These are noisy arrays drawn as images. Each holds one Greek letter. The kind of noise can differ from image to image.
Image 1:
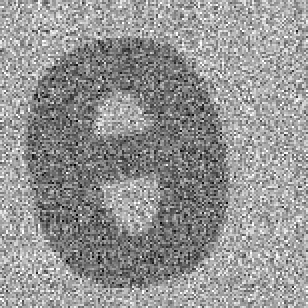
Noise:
low rank plus noise
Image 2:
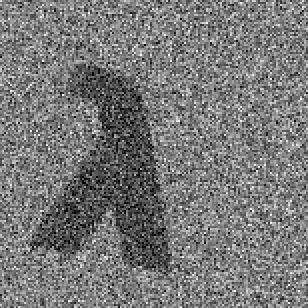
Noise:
independent entries
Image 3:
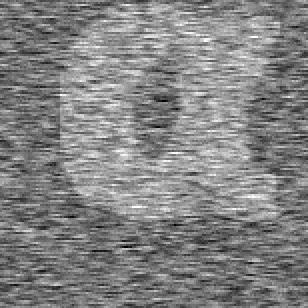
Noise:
streaked along the rows
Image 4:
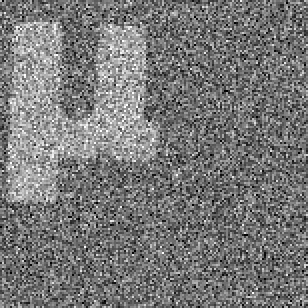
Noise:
independent entries
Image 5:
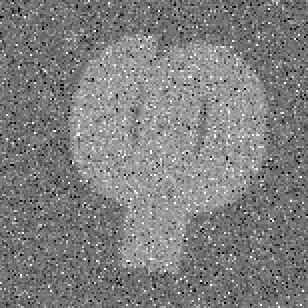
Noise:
heavy tails
